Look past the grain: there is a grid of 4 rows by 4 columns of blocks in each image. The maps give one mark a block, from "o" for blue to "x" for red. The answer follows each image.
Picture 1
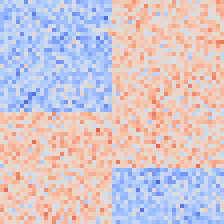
ooxx
ooxx
xxxx
xxoo
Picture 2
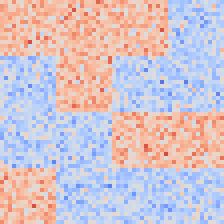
xxxo
oxoo
ooxx
xooo
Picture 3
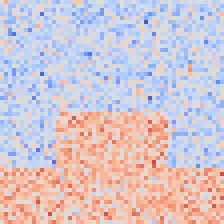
oooo
oooo
oxxo
xxxx
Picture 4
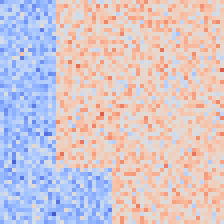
oxxx
oxxx
oxxx
ooxx
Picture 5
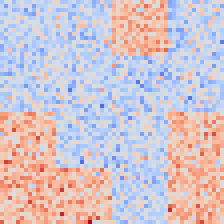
ooxo
oooo
xoox
xxox
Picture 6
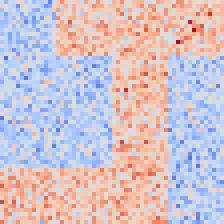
oxxx
ooxo
ooxo
xxxo
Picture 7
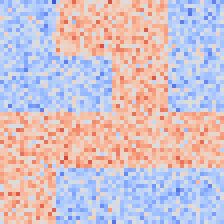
oxxo
ooxo
xxxx
xooo
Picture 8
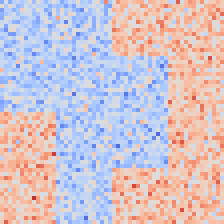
ooxx
ooox
xoox
xoxx
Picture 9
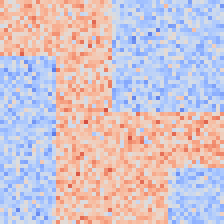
xxoo
oxoo
oxxx
oxxo
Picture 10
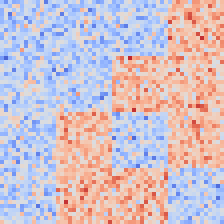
ooox
ooxx
oxox
oxxo
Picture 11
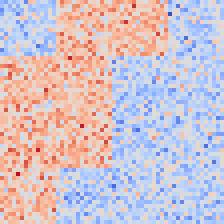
oxxo
xxoo
xxoo
xooo
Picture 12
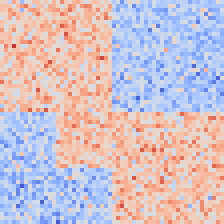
xxoo
xxoo
oxxx
ooxx
